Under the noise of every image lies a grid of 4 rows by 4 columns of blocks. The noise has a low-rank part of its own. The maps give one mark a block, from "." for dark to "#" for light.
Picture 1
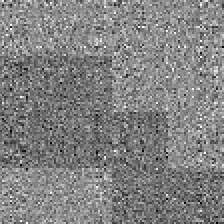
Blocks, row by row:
# # # #
. . # #
. . . #
# # . .
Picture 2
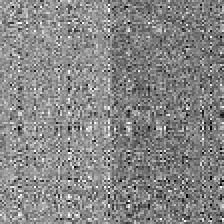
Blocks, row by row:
# # . .
# # . .
# # . .
# # . .
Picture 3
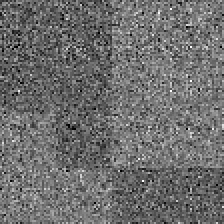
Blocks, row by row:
. . # #
. . # #
# . # #
# # . .
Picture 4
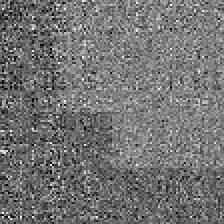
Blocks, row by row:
. # # #
. # # #
. . # #
. . . .
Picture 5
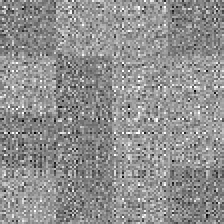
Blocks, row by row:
. # # .
# . # #
. . # #
# . # .
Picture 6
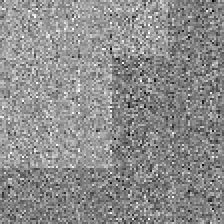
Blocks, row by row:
# # # .
# # . .
# # . .
. . . .
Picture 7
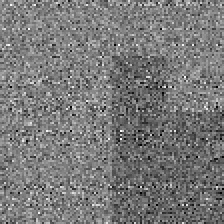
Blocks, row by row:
# # # #
# # . #
# # . .
# # . .
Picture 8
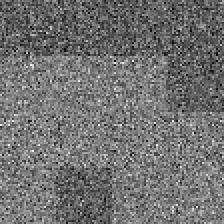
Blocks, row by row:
. . . .
# # # .
# # # #
# . # #
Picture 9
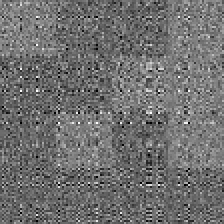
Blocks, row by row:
# . . #
. . # #
. # . #
. . . .
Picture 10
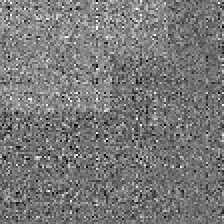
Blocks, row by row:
# # # .
# # . .
. . . .
. . . .
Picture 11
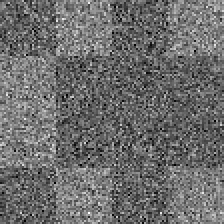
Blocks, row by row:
. # . #
# . . .
# . . .
. # . #
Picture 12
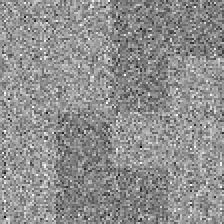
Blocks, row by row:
# # . .
# # . #
# . # #
# . . #
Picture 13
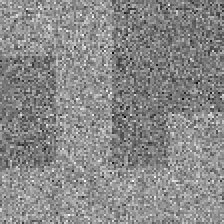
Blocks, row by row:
# # . .
. # . .
. # . #
# # # #
